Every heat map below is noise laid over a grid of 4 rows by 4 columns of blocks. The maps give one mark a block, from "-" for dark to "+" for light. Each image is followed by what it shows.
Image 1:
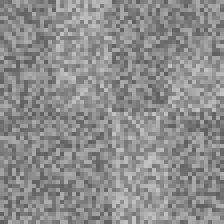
-+--
-+-+
--+-
--+-
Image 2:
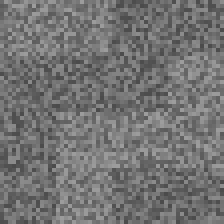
++--
---+
-+++
-+--
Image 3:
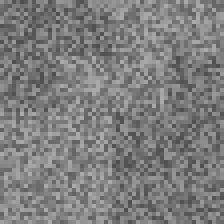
--++
-++-
++--
++--
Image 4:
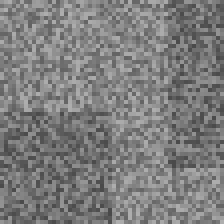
+++-
+++-
--+-
--++
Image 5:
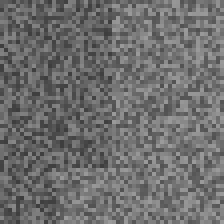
--++
--++
--++
-+++
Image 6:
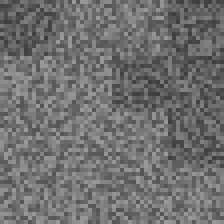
-++-
++--
+++-
++++
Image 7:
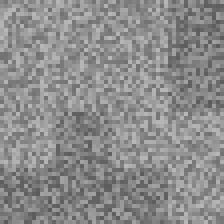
+++-
+++-
+-++
---+
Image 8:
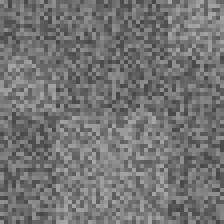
---+
+---
-++-
-++-
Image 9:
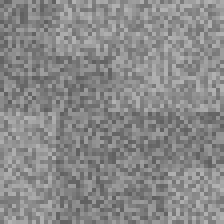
-+++
--++
+---
+--+
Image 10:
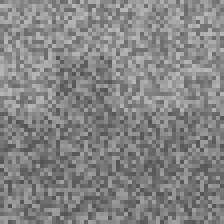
++++
+-++
----
----
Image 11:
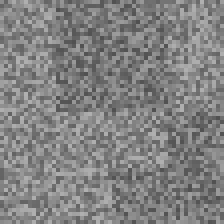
+--+
+--+
+++-
++--
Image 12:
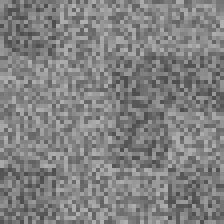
-+++
++--
++-+
-++-
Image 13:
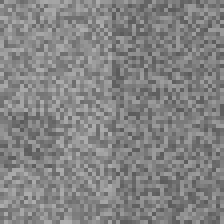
++--
++--
-+--
++--
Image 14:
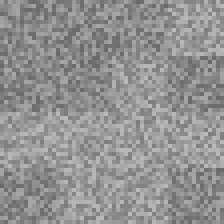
---+
--+-
++++
-++-
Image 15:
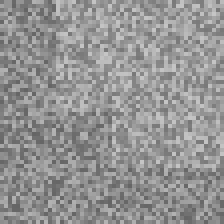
-+++
-+++
--++
----
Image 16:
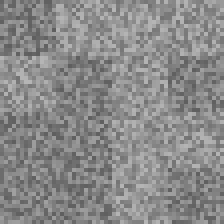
-+++
+-+-
--++
--+-
